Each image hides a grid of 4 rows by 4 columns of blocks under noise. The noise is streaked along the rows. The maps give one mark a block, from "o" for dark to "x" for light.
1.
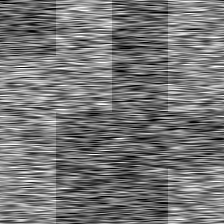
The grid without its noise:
o x o x
x x o x
x o o o
x o o x
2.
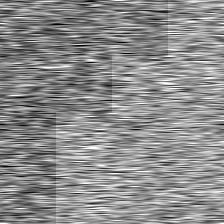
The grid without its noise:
o o o x
o o x x
o x x x
o x x x
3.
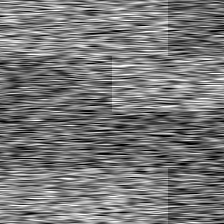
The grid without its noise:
x x x o
o o x x
o o o o
x x x o
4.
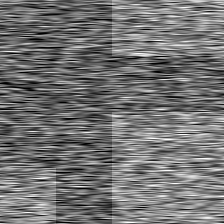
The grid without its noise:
o o x x
o o o o
o o x x
x o x x
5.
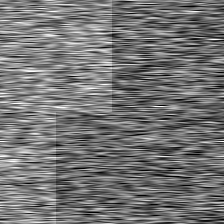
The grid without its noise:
x x o o
x x o o
x o o o
x o o o
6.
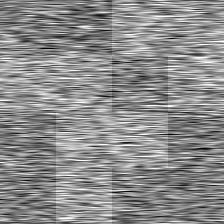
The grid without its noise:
o o x x
x x o x
o x x o
o x o o
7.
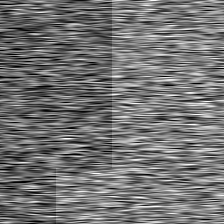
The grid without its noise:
o o x x
o o x x
o o x x
o x x x
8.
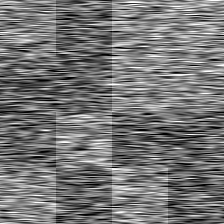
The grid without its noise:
x o x x
o o x x
o x o o
x o x o
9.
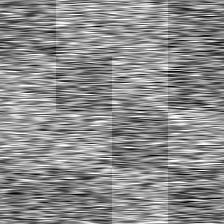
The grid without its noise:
o x x o
x o x o
x x o x
o o x o
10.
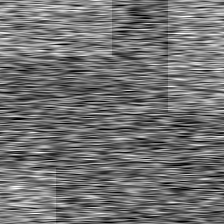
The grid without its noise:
x x o x
o o o x
o o o o
x o o o
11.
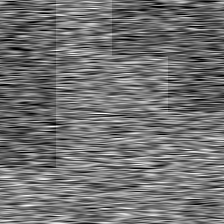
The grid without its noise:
o x o o
o x x o
o x x x
x x x x
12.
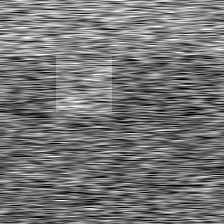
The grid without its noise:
x x x x
o x o o
o o o o
o o o o
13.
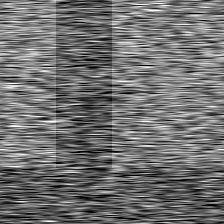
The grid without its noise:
x o x x
x o x x
x o x x
o o o o
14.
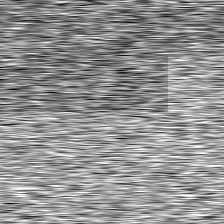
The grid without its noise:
o o o o
o o o x
x x x x
x x x x
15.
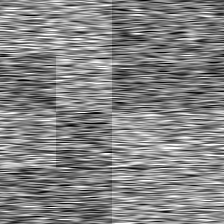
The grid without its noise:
x x o o
o x o o
x o x x
o o x x
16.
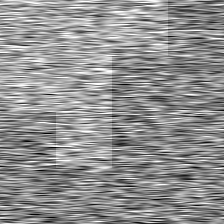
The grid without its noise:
x x x o
x x o o
o x o o
o o o o
